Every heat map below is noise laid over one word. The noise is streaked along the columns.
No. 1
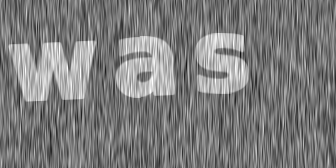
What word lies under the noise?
was
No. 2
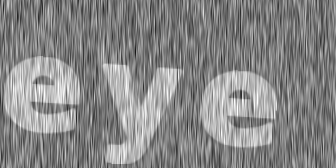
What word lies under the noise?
eye
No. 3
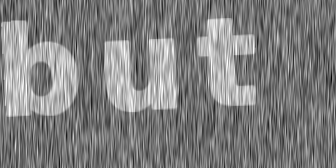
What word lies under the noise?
but
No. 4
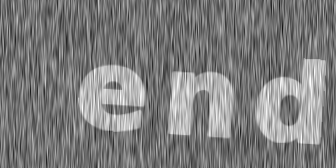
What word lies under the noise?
end
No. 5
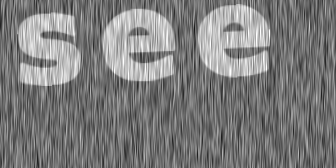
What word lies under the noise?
see
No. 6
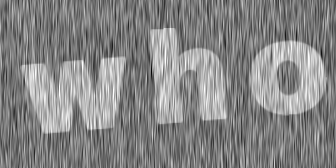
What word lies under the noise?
who
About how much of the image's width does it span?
nearly all
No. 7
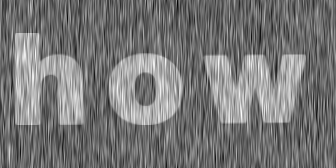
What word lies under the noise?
how
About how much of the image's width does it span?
nearly all
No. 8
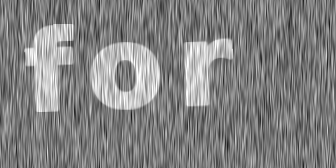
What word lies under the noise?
for
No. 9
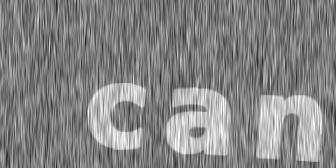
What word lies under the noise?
can
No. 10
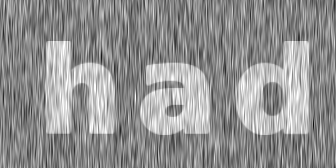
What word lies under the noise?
had
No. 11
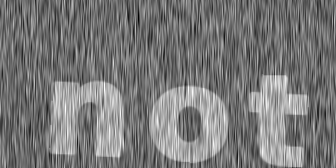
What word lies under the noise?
not
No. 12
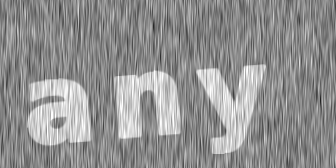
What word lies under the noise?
any
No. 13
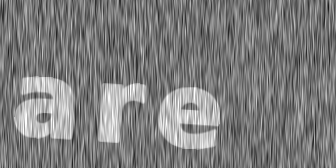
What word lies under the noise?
are
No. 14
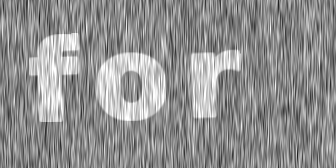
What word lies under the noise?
for
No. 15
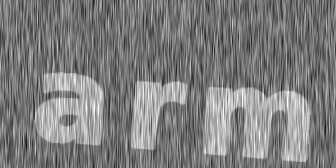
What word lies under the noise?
arm
